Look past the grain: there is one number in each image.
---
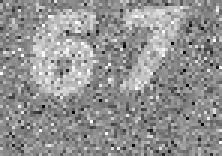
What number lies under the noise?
67
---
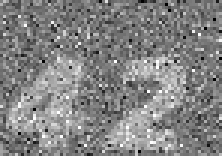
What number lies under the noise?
42
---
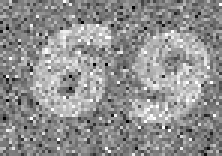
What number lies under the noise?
69
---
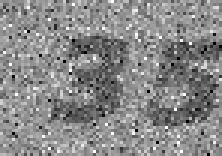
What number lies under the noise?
35
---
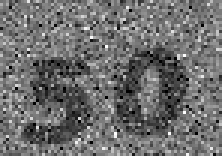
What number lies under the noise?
50
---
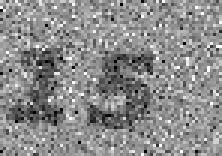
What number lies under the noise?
15
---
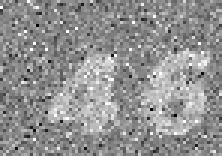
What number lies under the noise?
46
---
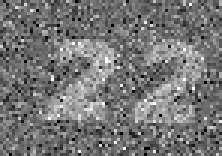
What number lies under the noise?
22
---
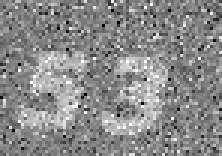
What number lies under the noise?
53
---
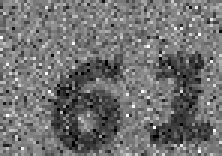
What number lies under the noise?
61
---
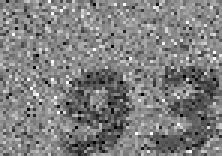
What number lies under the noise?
93
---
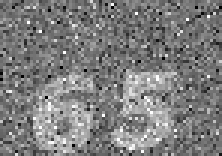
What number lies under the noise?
65
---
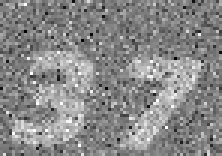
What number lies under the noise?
37
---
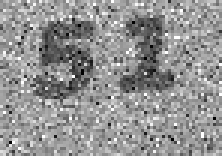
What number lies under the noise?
51
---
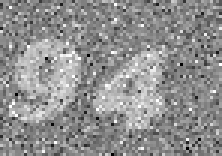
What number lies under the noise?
94
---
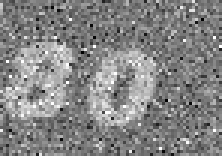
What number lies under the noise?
80
